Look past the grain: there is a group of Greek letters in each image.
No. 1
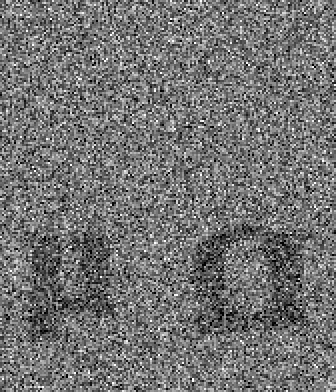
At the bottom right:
omega
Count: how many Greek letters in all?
2
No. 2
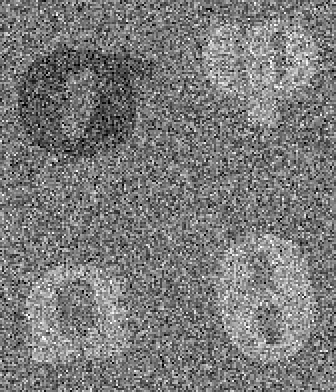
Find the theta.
bottom right
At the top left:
sigma
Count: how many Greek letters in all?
4
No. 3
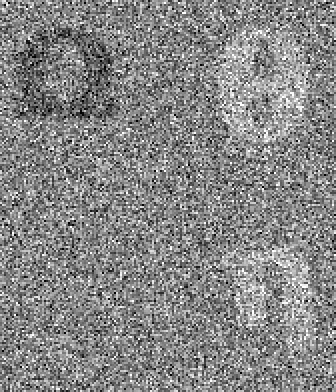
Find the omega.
top left
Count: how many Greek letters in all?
3
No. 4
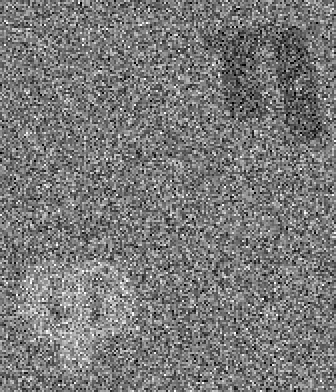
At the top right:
eta
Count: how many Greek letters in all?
2
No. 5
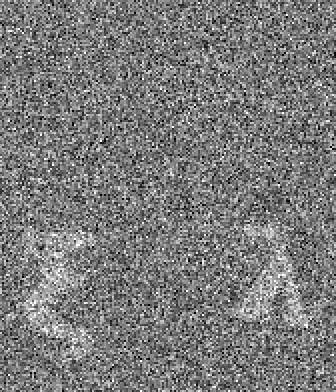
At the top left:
nothing
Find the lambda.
bottom right
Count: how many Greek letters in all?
2
